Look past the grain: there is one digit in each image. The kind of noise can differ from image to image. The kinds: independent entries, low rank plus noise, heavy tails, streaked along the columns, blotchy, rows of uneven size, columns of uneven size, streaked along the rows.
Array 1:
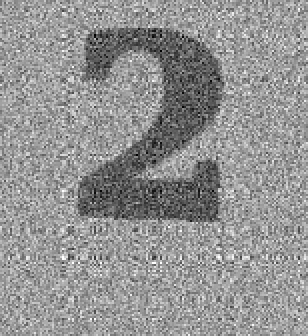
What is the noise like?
low rank plus noise
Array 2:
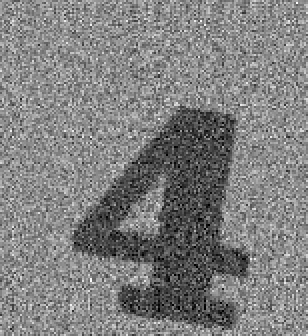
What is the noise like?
low rank plus noise
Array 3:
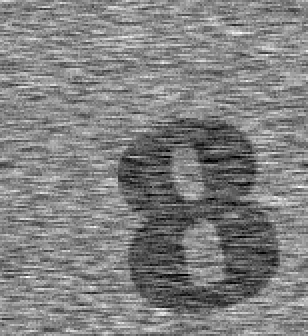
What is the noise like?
streaked along the rows
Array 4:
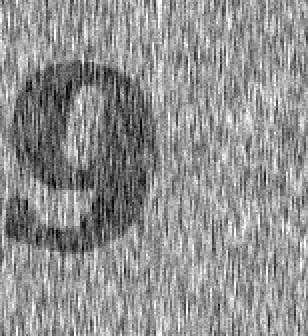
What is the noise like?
streaked along the columns
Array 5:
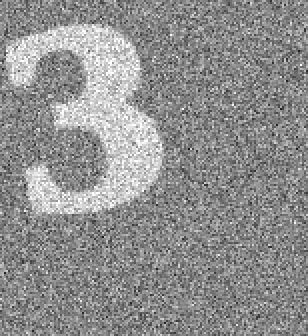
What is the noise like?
independent entries
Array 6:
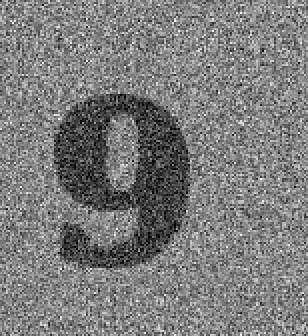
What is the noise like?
low rank plus noise
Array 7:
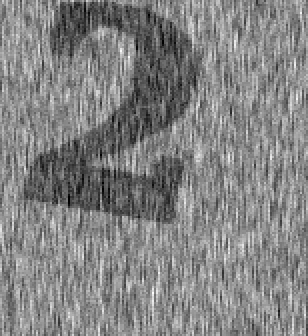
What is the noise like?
streaked along the columns
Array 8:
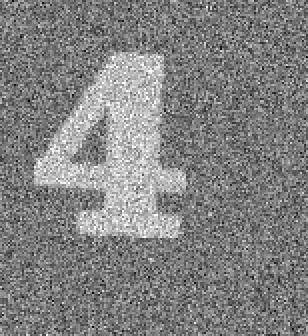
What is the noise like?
independent entries
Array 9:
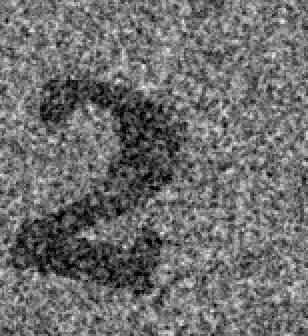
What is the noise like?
blotchy
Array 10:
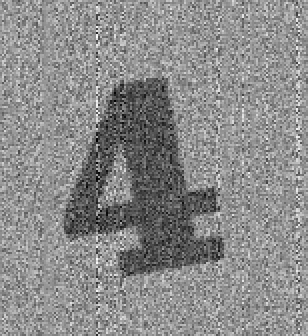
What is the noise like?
columns of uneven size
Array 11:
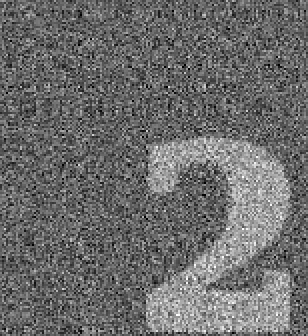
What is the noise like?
low rank plus noise
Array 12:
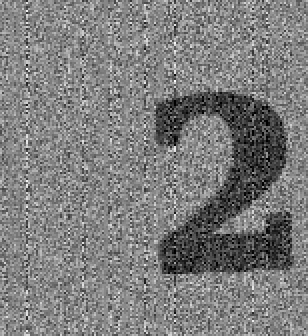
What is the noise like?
columns of uneven size
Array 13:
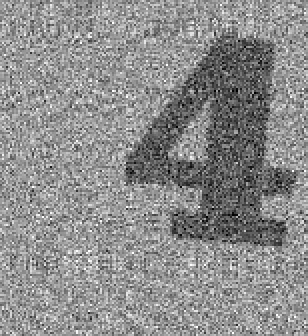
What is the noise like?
low rank plus noise
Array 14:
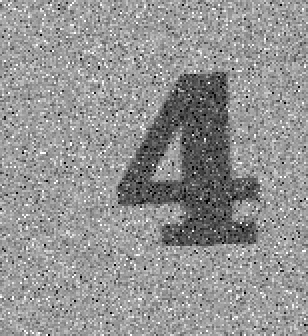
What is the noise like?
heavy tails
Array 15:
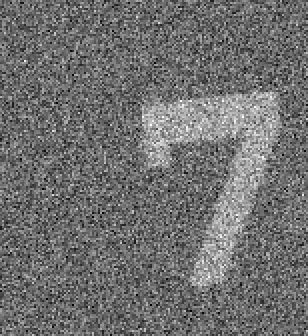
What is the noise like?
independent entries
